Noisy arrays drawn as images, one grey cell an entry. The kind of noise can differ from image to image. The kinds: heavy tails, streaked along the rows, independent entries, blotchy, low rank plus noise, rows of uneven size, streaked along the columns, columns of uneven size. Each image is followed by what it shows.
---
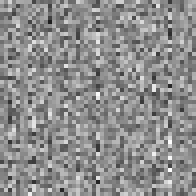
columns of uneven size
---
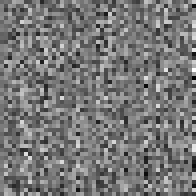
columns of uneven size
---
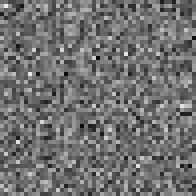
low rank plus noise
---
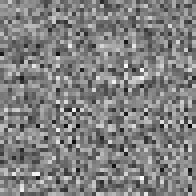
low rank plus noise
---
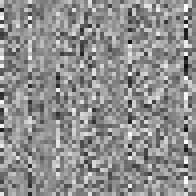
columns of uneven size
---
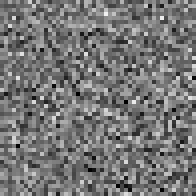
independent entries
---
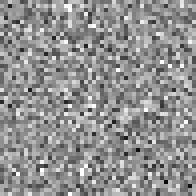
independent entries
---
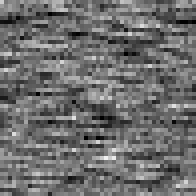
streaked along the rows
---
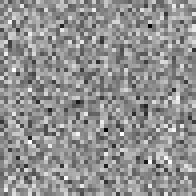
independent entries
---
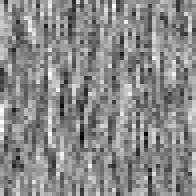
streaked along the columns
